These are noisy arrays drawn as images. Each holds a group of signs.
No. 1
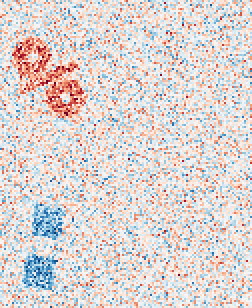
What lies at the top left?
percent sign
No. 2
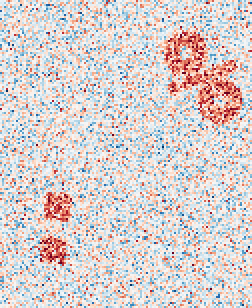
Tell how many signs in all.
2
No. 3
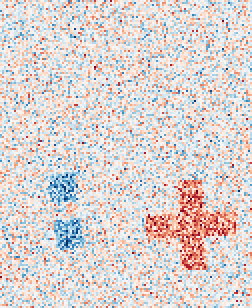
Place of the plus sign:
bottom right
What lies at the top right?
nothing
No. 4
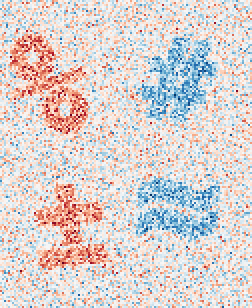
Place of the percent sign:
top left
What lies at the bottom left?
plus-minus sign
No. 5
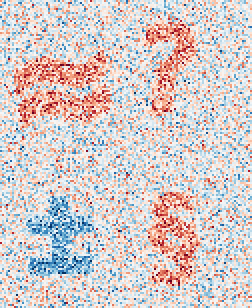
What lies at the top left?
approximately sign
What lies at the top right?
question mark
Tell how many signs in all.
4
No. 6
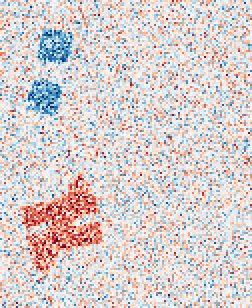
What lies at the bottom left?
not-equal sign
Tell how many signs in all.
2
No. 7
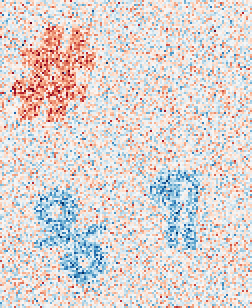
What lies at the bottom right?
pilcrow
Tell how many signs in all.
3
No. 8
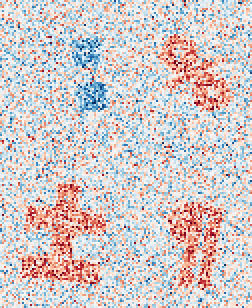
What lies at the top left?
colon
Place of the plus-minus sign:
bottom left
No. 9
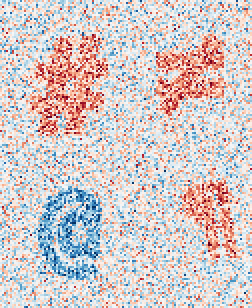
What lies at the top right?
not-equal sign
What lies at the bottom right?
pilcrow
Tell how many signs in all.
4
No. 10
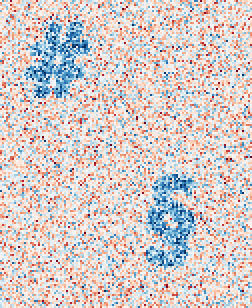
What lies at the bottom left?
nothing
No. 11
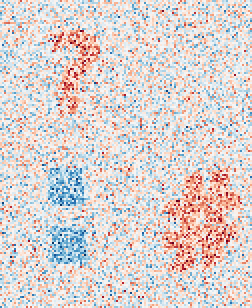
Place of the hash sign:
bottom right
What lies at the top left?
question mark
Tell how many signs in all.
3
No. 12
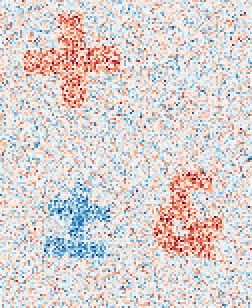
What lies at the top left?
plus sign
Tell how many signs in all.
3
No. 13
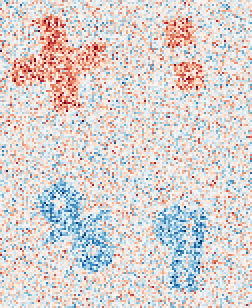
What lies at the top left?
plus sign
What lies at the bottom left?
percent sign
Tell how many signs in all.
4
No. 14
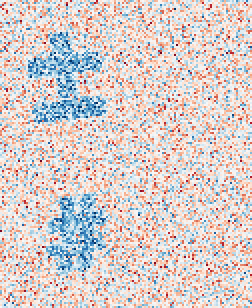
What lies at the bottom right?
nothing
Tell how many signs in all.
2
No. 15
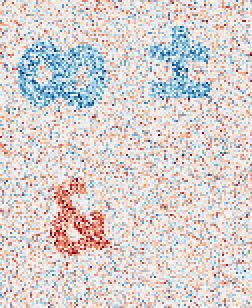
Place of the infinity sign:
top left
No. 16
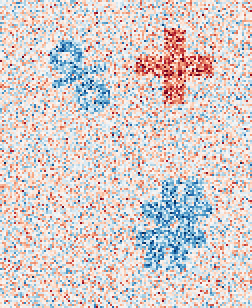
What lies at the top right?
plus sign
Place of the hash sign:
bottom right
